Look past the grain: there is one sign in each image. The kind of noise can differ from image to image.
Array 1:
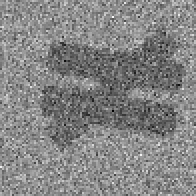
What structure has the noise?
independent entries
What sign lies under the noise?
not-equal sign
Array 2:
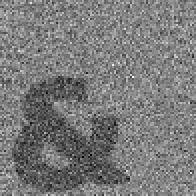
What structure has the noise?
low rank plus noise
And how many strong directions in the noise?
three or four
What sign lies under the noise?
ampersand
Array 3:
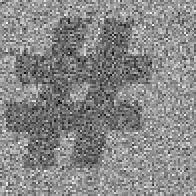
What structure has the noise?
low rank plus noise
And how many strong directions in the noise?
two
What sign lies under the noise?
hash sign
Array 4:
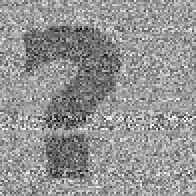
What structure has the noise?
rows of uneven size
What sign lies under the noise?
question mark
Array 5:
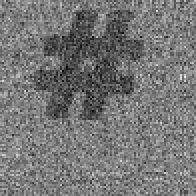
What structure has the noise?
low rank plus noise
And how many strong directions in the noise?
two
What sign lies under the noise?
hash sign
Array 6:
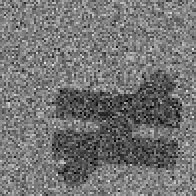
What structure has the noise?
low rank plus noise
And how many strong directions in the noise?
five to eight
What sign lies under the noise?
not-equal sign
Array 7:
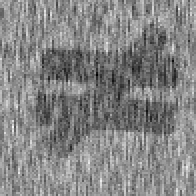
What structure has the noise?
streaked along the columns
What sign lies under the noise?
not-equal sign
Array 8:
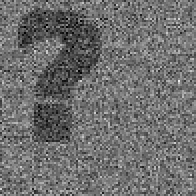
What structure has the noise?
low rank plus noise
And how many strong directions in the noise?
two
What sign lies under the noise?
question mark
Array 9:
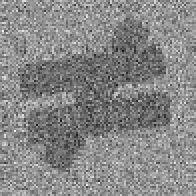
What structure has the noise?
low rank plus noise
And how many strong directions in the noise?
five to eight
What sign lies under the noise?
not-equal sign
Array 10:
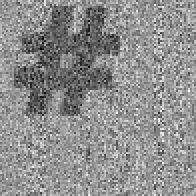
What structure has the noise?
columns of uneven size
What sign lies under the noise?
hash sign
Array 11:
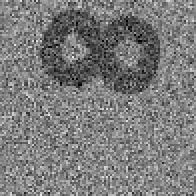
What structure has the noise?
low rank plus noise
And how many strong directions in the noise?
five to eight
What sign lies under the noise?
infinity sign
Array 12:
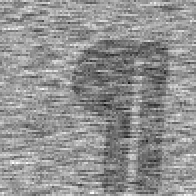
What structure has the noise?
streaked along the rows
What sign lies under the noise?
pilcrow
